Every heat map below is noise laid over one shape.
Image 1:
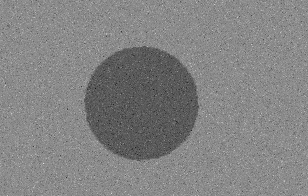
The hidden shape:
disc
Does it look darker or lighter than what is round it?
darker
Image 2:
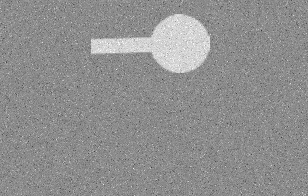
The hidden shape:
lollipop
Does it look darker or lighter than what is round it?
lighter
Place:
top middle
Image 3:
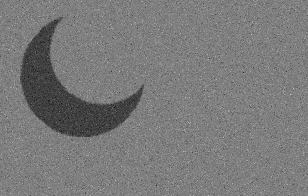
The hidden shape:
crescent
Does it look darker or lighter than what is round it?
darker
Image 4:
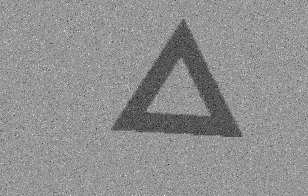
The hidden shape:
triangle frame
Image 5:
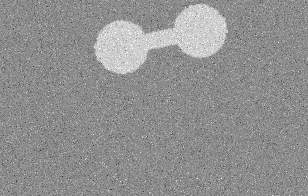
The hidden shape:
dumbbell
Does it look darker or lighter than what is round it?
lighter
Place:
top middle
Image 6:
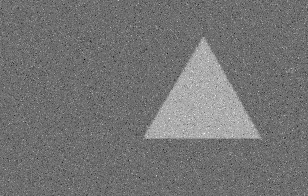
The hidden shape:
triangle
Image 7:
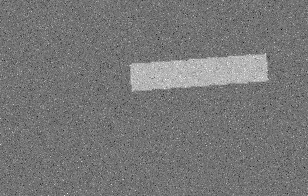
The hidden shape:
bar
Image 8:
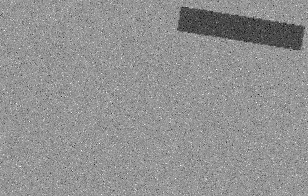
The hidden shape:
bar
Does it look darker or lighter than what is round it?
darker
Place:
top right
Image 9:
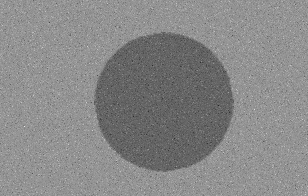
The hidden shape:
disc
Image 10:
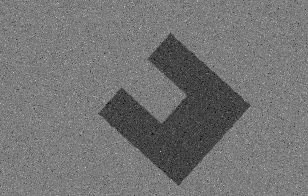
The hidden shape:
square with a notch
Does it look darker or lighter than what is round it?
darker
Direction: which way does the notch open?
up and left
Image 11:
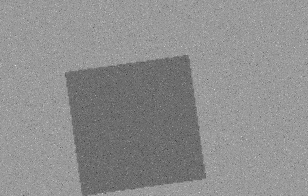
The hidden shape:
square
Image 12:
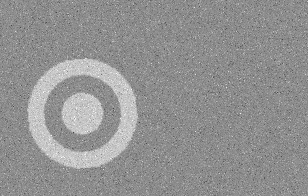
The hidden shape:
bullseye
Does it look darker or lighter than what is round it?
lighter
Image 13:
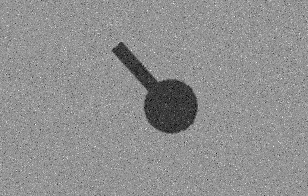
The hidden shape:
lollipop
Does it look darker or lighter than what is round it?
darker
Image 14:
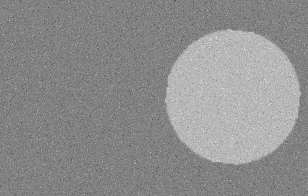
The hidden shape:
disc
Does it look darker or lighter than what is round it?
lighter
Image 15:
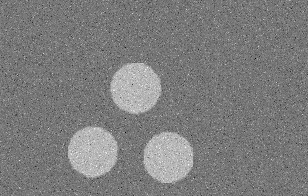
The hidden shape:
three dots
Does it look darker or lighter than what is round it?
lighter
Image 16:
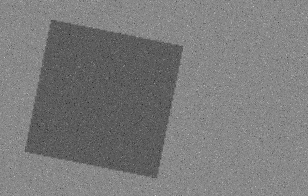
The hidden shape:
square
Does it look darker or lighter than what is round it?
darker
